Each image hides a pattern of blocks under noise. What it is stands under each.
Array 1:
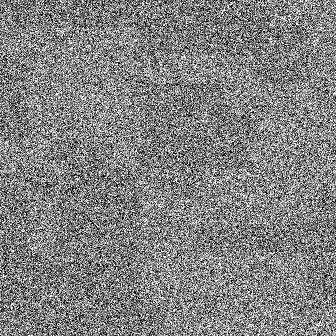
no symmetry
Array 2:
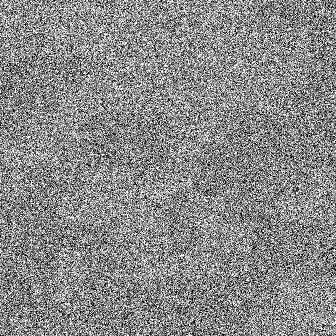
no symmetry
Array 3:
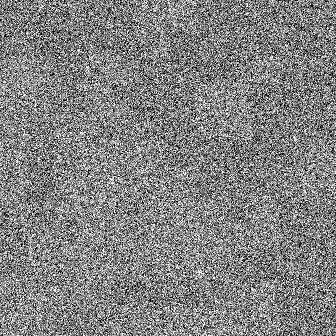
mirrored about the diagonal from the bottom left
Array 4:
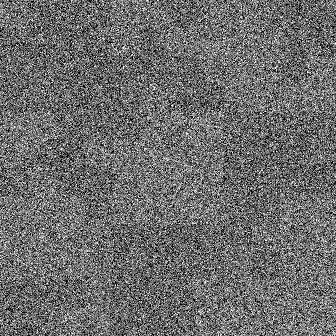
mirrored about the diagonal from the top left
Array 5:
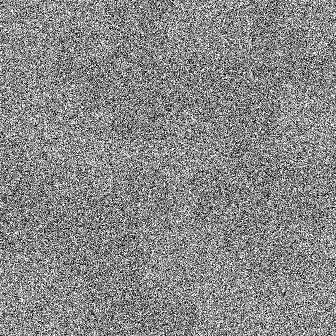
mirrored about the diagonal from the bottom left
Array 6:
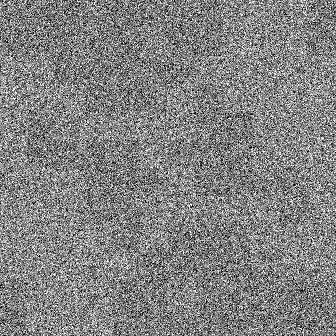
the same after a half turn
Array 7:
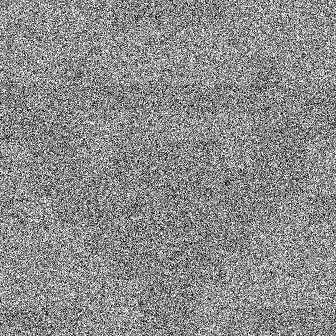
left and right mirror each other
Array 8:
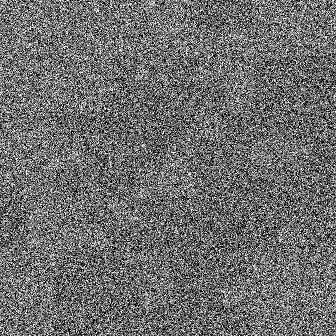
mirrored about the diagonal from the top left
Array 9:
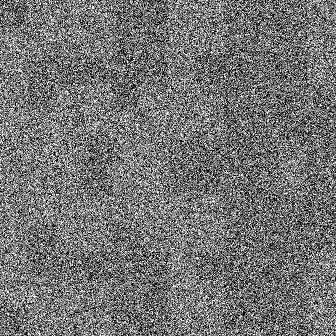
top and bottom mirror each other
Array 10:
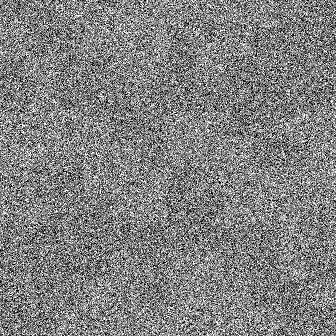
the same after a half turn
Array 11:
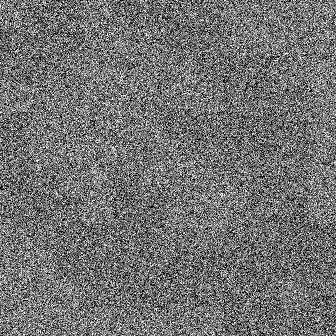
mirrored about the diagonal from the top left
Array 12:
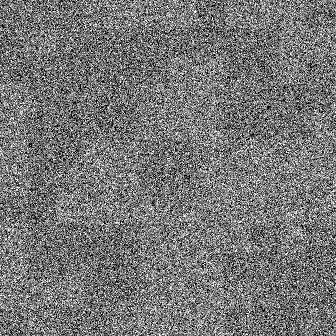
mirrored about the diagonal from the top left
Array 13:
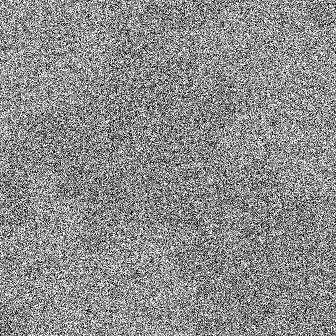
mirrored about the diagonal from the top left
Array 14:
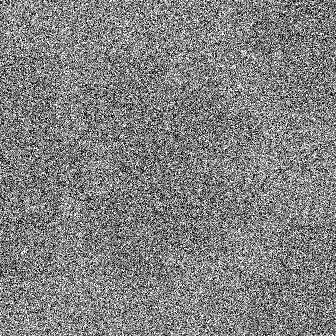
top and bottom mirror each other
